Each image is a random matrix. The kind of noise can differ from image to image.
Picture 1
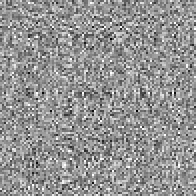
low rank plus noise
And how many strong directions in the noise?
three or four
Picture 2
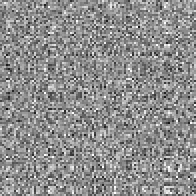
low rank plus noise
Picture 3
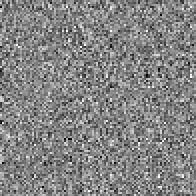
low rank plus noise
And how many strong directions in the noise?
three or four
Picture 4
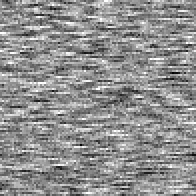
streaked along the rows
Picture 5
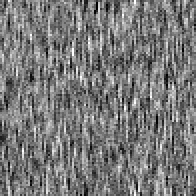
streaked along the columns
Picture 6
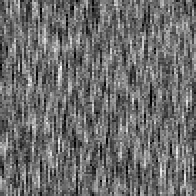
streaked along the columns
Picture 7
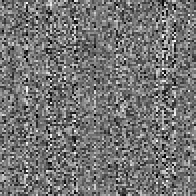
columns of uneven size
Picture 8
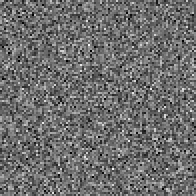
independent entries
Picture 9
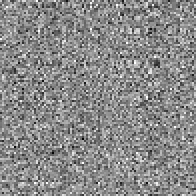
low rank plus noise
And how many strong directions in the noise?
one
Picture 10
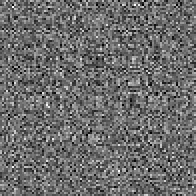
low rank plus noise
